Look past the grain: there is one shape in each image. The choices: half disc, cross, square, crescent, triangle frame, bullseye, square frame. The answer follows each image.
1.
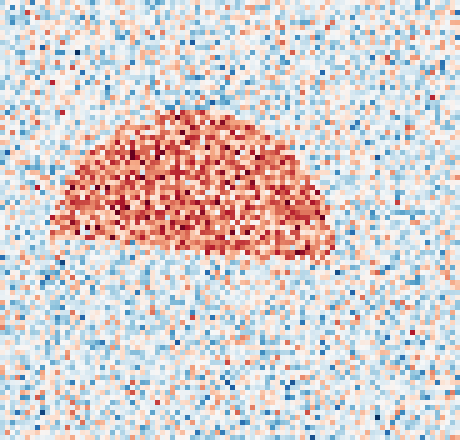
half disc
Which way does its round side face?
up
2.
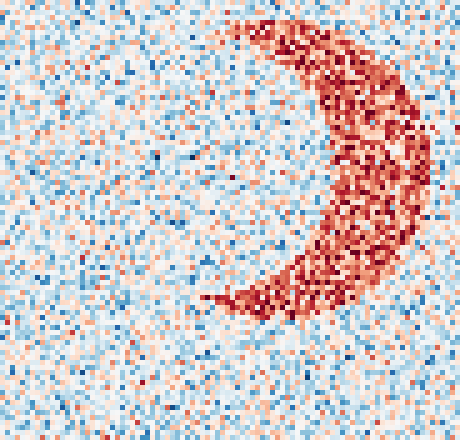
crescent
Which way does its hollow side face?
left
